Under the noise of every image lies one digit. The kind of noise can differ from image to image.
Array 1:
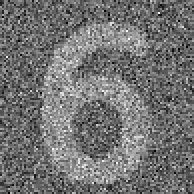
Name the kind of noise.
independent entries
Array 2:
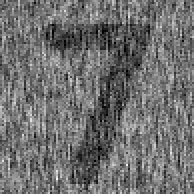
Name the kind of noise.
streaked along the columns
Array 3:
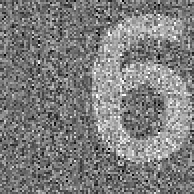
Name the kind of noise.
columns of uneven size
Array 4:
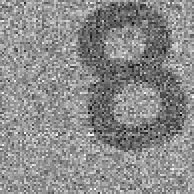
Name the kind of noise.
low rank plus noise
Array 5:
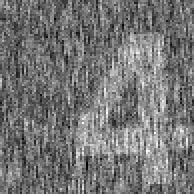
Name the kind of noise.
streaked along the columns
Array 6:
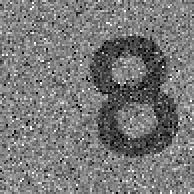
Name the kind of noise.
heavy tails
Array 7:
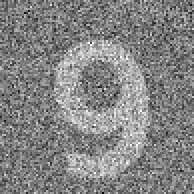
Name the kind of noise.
independent entries
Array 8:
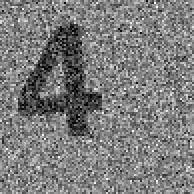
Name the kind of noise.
independent entries
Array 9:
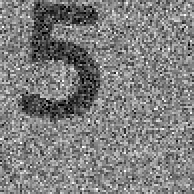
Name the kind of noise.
independent entries
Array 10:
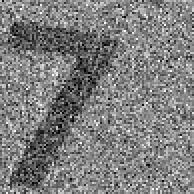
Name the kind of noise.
independent entries
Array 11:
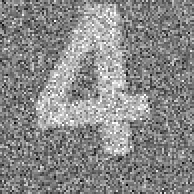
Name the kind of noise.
independent entries
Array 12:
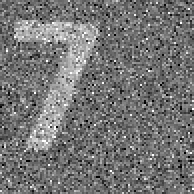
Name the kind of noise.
heavy tails
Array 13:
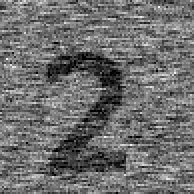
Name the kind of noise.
streaked along the rows
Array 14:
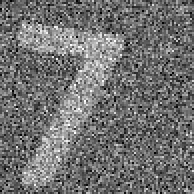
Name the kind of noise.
independent entries
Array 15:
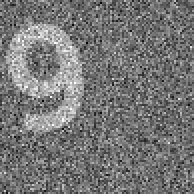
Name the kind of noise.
independent entries
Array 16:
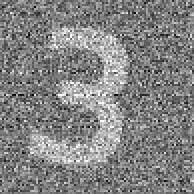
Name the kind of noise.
rows of uneven size
